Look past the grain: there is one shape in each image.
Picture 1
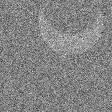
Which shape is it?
crescent
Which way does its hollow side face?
up
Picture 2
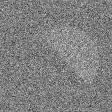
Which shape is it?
half disc
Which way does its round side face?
up and right
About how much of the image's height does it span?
half
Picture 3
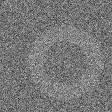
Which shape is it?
ring
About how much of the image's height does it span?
two thirds
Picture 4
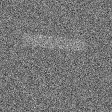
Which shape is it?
bar
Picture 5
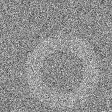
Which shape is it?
ring
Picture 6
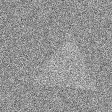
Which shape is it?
triangle
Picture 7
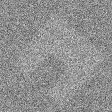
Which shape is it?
square with a notch
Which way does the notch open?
down and left
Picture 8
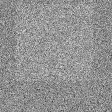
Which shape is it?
square
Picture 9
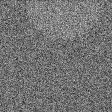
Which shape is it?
half disc
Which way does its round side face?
down
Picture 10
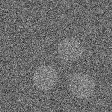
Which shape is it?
three dots
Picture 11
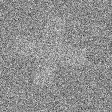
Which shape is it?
cross
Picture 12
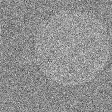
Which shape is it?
disc
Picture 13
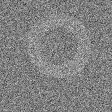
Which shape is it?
ring
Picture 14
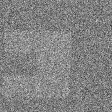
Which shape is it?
square with a notch
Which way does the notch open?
left
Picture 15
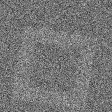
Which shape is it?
square frame
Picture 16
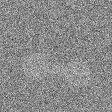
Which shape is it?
dumbbell
